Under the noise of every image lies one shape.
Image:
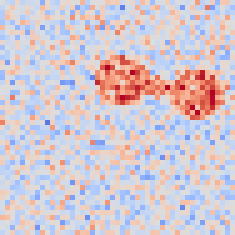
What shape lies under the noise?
dumbbell
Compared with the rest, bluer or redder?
redder
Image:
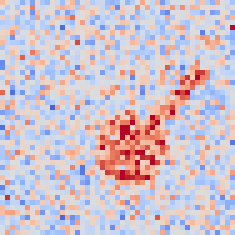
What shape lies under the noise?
lollipop
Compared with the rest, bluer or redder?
redder
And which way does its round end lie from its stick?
down and left
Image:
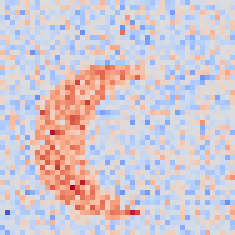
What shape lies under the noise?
crescent
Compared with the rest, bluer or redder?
redder
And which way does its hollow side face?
right
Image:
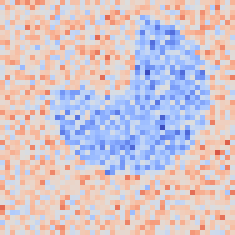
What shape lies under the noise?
disc with a wedge cut out
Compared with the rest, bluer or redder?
bluer
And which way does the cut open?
up and left
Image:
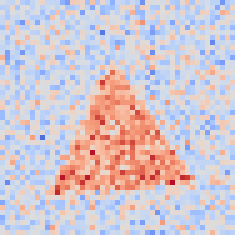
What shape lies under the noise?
triangle
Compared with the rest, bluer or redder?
redder
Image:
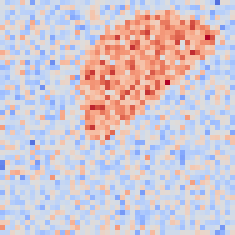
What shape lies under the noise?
half disc
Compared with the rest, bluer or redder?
redder
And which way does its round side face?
up and left
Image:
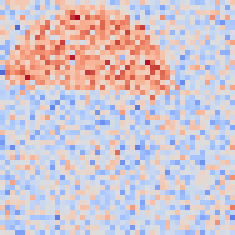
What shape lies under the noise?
half disc
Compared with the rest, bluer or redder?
redder
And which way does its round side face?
up
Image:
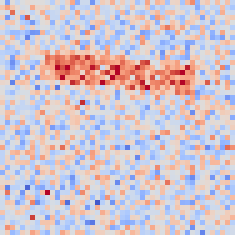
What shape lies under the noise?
bar
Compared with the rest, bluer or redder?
redder
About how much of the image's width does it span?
two thirds
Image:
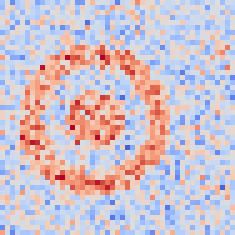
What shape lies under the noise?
bullseye
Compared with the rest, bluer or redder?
redder
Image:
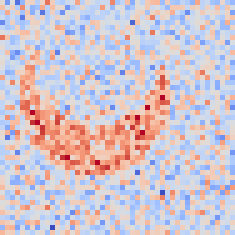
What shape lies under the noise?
crescent
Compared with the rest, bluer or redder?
redder
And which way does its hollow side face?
up
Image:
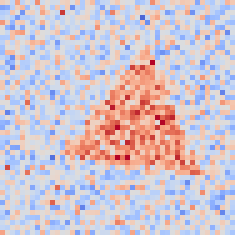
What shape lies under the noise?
triangle
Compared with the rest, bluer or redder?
redder
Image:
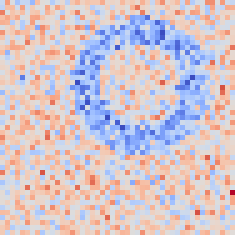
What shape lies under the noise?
ring
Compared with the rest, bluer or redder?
bluer
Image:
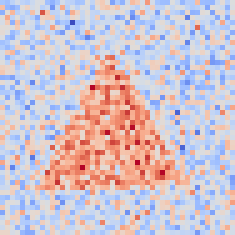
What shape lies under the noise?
triangle
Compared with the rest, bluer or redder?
redder
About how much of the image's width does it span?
two thirds
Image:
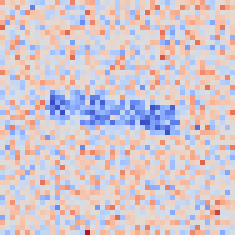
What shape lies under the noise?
bar
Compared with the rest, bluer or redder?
bluer
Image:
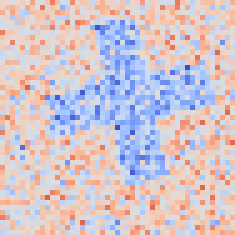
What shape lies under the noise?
cross
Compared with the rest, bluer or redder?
bluer
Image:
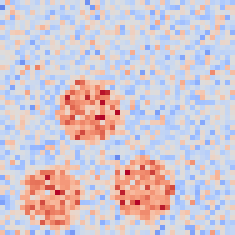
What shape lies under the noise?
three dots
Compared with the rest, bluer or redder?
redder
